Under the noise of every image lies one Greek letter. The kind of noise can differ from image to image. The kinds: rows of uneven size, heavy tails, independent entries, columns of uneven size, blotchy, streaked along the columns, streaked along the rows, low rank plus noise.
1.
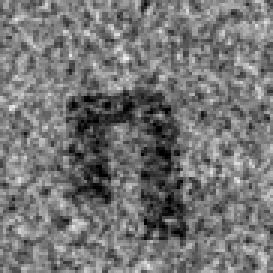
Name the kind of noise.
blotchy
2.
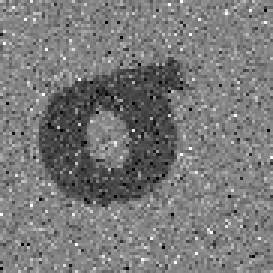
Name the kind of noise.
heavy tails
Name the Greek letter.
sigma
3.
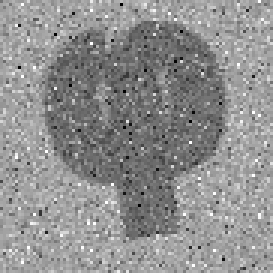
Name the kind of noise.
heavy tails
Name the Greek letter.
phi
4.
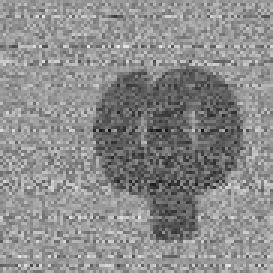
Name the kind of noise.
rows of uneven size
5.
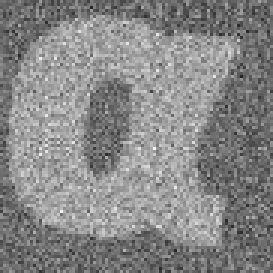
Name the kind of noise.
low rank plus noise
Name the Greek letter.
alpha
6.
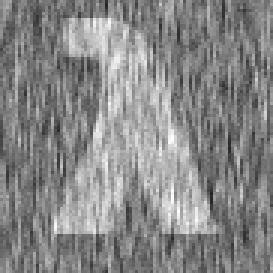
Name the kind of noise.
streaked along the columns
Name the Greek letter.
lambda
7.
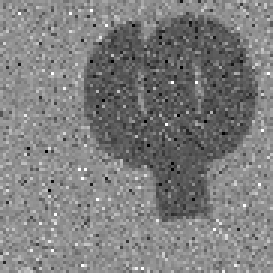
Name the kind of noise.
heavy tails
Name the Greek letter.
phi
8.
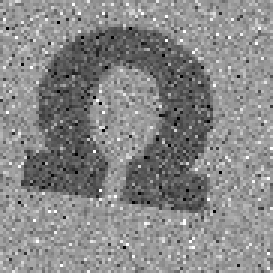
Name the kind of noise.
heavy tails
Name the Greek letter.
omega
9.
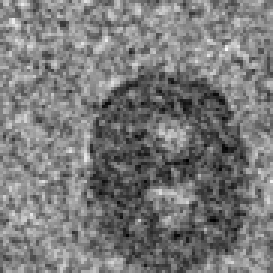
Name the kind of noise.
blotchy
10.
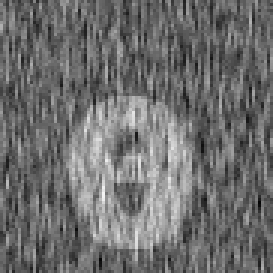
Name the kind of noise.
streaked along the columns
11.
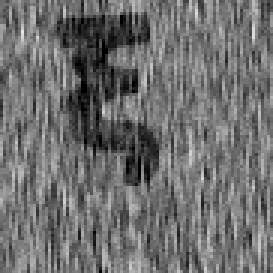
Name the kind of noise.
streaked along the columns
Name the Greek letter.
xi
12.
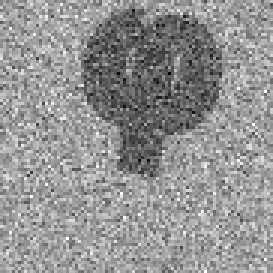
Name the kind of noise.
independent entries
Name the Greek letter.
phi
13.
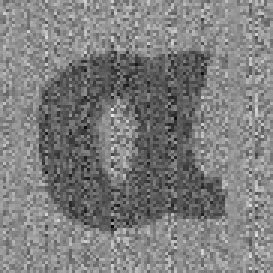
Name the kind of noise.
columns of uneven size
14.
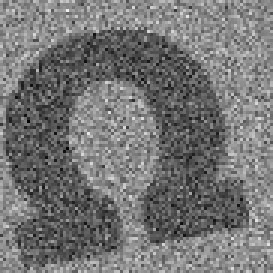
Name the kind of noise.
independent entries
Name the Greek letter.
omega
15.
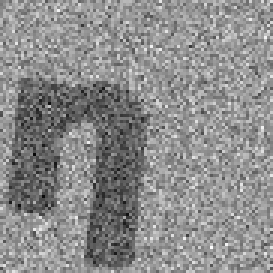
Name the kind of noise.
independent entries
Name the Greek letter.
eta
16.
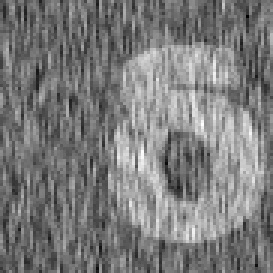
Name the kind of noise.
streaked along the columns
